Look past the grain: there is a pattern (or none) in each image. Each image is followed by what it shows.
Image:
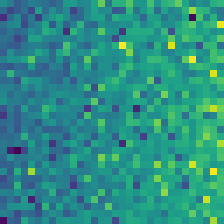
a smooth slope
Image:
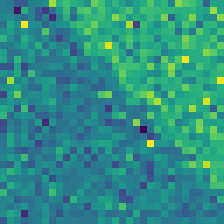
a sharp edge
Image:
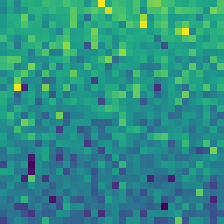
a smooth slope
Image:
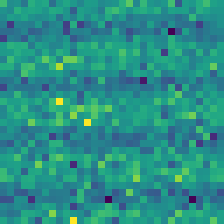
horizontal stripes
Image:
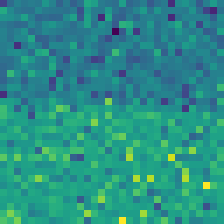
a sharp edge
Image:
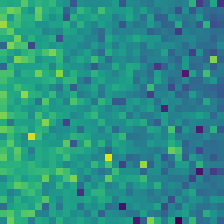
a smooth slope
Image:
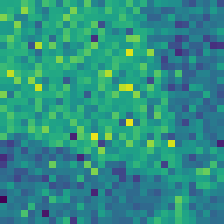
spokes from one point
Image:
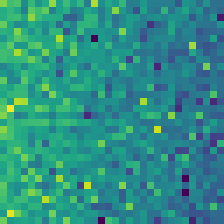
a smooth slope
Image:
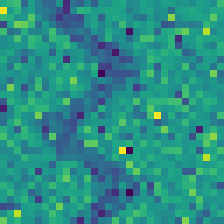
a wavy band
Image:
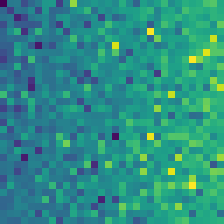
a smooth slope
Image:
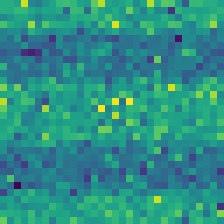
horizontal stripes
